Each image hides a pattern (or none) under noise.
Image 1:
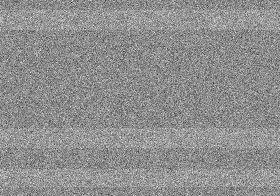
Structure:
bands of rows
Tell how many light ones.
3
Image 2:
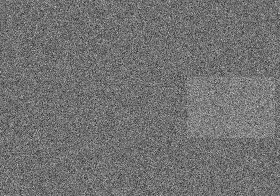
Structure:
one block
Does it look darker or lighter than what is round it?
lighter
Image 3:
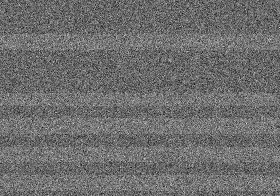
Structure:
bands of rows
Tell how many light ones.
5
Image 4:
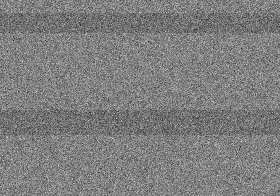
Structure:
bands of rows
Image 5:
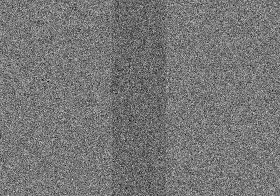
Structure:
one band of columns
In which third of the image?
middle
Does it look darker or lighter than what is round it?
darker
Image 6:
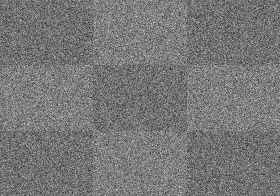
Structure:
a checkerboard
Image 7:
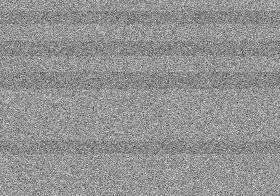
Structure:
bands of rows
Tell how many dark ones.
4
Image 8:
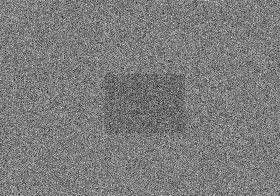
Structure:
one block
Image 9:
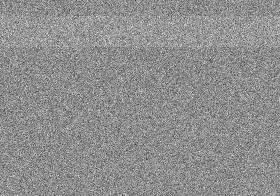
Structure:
one band of rows
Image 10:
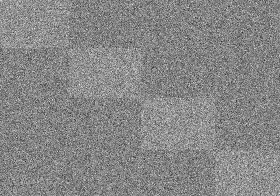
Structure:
blocks along the diagonal
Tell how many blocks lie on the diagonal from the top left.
4
